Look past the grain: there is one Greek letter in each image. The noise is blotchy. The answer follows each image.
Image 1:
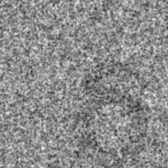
delta
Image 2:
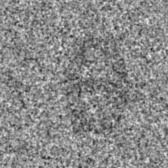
theta
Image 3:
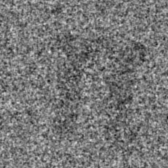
pi
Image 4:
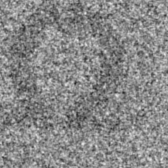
omega
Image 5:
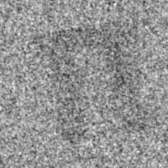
pi
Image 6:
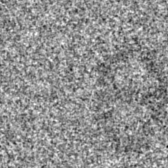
theta
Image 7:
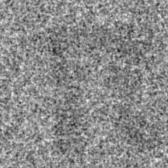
pi
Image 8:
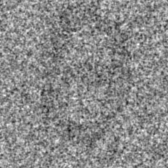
theta
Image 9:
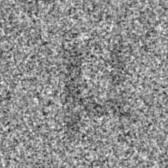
mu
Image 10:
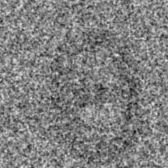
theta
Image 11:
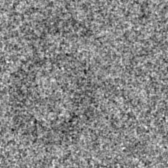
delta
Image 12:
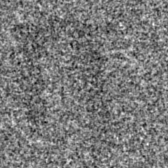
eta
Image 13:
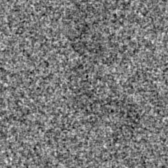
xi
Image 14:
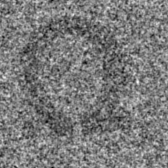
omega
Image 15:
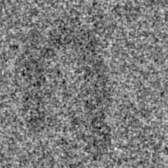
eta
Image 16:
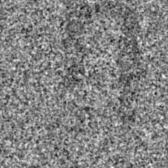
eta
